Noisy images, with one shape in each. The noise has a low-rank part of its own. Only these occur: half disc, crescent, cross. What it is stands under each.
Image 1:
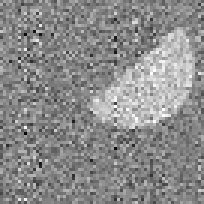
light half disc
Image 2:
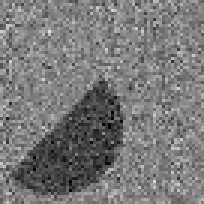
dark half disc
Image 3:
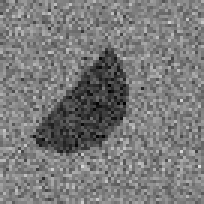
dark half disc
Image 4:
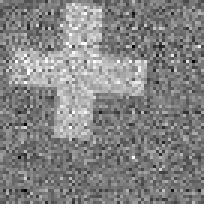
light cross
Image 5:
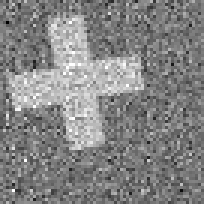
light cross
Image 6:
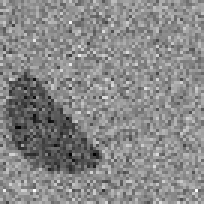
dark half disc
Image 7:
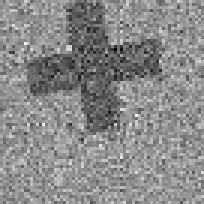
dark cross
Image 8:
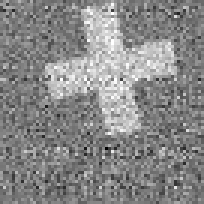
light cross
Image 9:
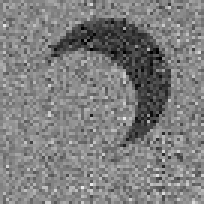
dark crescent
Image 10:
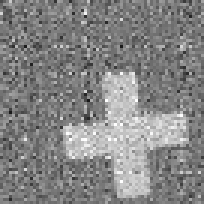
light cross
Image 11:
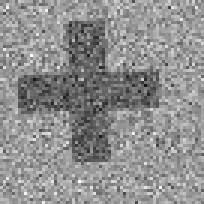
dark cross
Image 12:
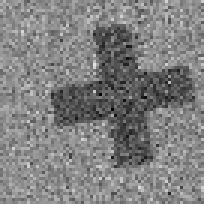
dark cross
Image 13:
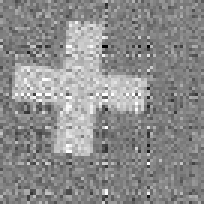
light cross
